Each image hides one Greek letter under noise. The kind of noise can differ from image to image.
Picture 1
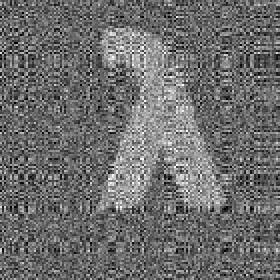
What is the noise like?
low rank plus noise
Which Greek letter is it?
lambda
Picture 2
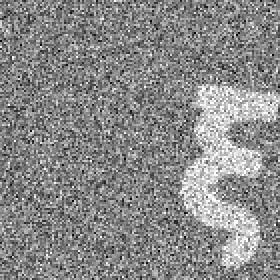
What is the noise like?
independent entries
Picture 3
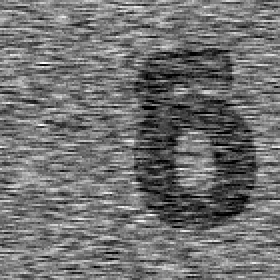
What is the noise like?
streaked along the rows
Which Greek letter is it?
delta
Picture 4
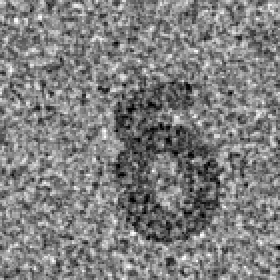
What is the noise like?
blotchy
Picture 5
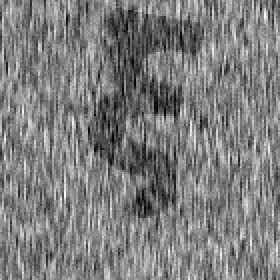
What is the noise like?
streaked along the columns
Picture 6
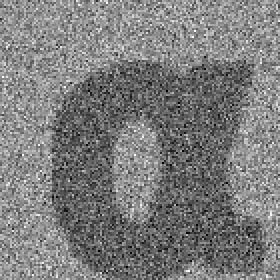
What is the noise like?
independent entries
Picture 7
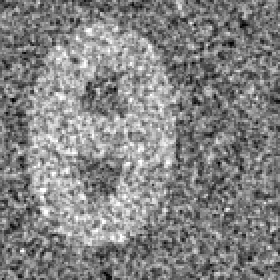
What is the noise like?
blotchy
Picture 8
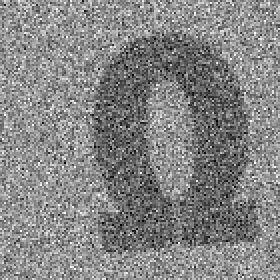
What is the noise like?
independent entries
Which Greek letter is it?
omega
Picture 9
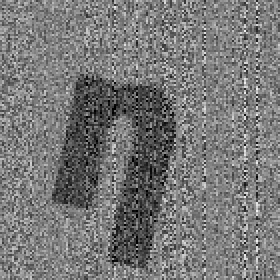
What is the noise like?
columns of uneven size
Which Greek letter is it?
eta
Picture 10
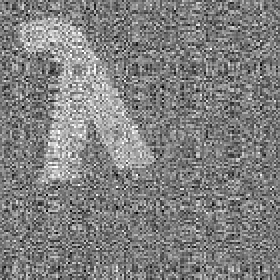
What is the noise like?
low rank plus noise
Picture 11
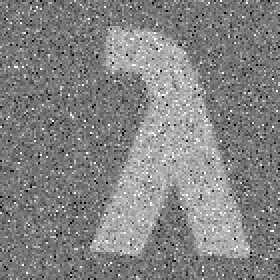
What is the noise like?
heavy tails
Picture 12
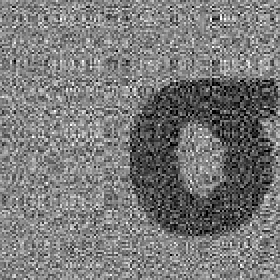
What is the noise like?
low rank plus noise
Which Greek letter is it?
sigma
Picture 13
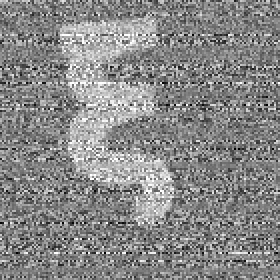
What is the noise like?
rows of uneven size
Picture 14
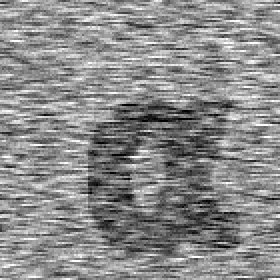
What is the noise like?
streaked along the rows
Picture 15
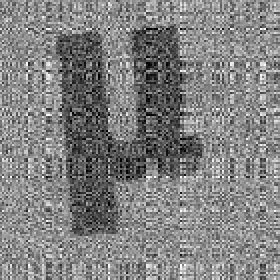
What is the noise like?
low rank plus noise
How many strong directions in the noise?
one
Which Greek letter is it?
mu
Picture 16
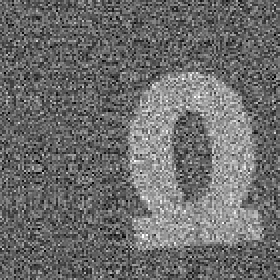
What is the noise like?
low rank plus noise
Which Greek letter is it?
omega
